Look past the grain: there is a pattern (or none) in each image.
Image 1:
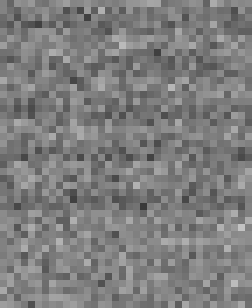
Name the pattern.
bands of rows
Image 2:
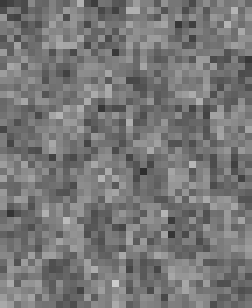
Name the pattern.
a checkerboard
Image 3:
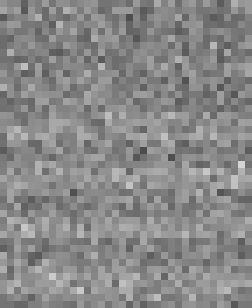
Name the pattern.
bands of rows
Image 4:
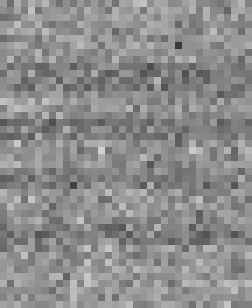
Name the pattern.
bands of rows
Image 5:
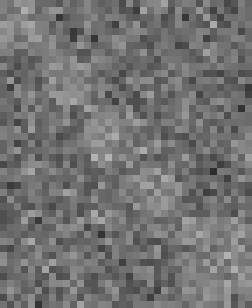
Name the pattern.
blocks along the diagonal
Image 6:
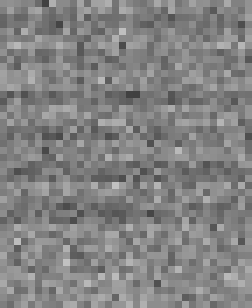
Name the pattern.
bands of rows
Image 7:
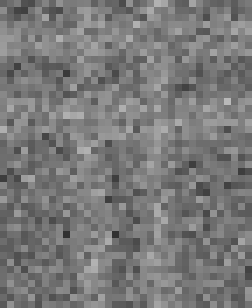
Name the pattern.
bands of rows crossing bands of columns
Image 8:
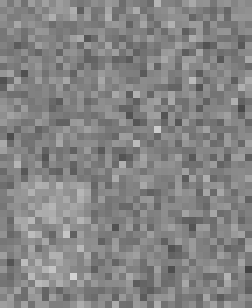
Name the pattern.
one block
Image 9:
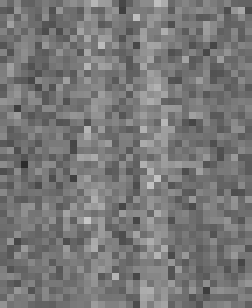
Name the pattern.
bands of columns
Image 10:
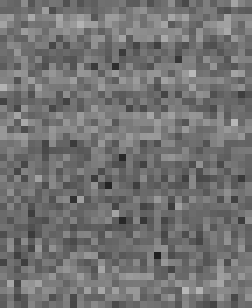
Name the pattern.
bands of rows
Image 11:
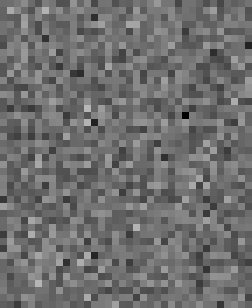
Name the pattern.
only noise
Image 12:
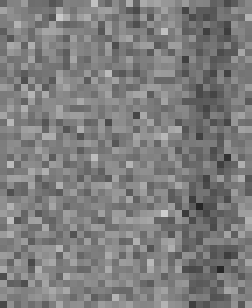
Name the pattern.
one band of columns
